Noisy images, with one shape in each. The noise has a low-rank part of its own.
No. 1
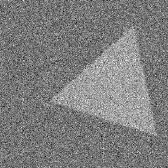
triangle
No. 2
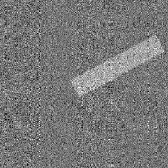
bar
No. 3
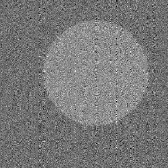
disc
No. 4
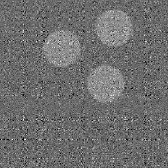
three dots
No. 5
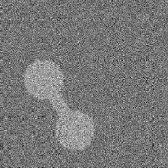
dumbbell
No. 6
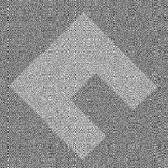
square with a notch
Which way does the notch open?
down and right
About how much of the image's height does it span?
nearly all
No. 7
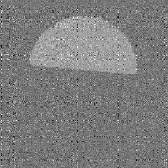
half disc
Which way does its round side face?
up
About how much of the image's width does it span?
two thirds
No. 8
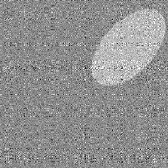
ellipse
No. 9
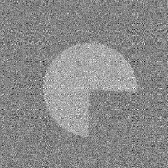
disc with a wedge cut out
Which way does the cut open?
down and right
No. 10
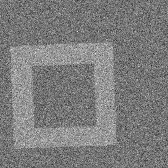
square frame
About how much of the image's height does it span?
two thirds
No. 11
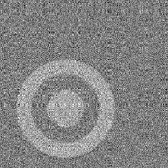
bullseye
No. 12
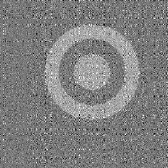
bullseye
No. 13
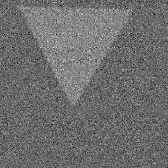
triangle
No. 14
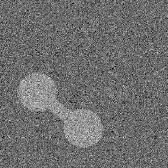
dumbbell
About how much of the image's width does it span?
half
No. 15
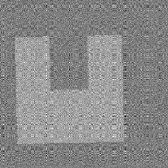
square with a notch
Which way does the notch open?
up
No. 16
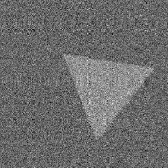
triangle
